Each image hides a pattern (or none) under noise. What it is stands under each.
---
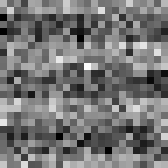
horizontal stripes
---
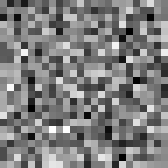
only noise
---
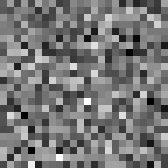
only noise
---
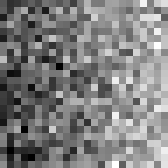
a smooth slope
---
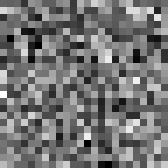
only noise
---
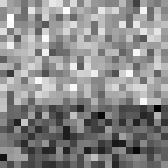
a sharp edge
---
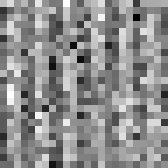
vertical stripes
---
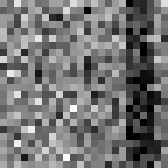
one vertical stripe
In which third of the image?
right
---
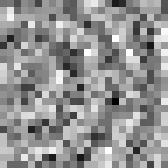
rings round one point
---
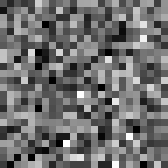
only noise
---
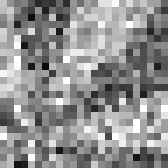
spokes from one point
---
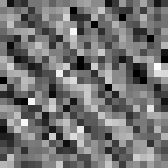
diagonal stripes
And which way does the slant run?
top left to bottom right
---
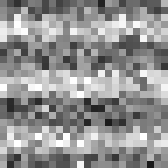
horizontal stripes
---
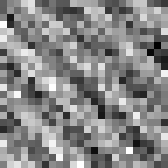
diagonal stripes
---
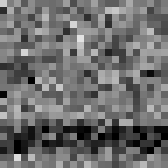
one horizontal stripe
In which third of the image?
bottom
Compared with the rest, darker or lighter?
darker
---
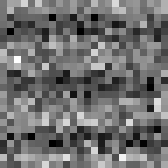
horizontal stripes
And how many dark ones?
3
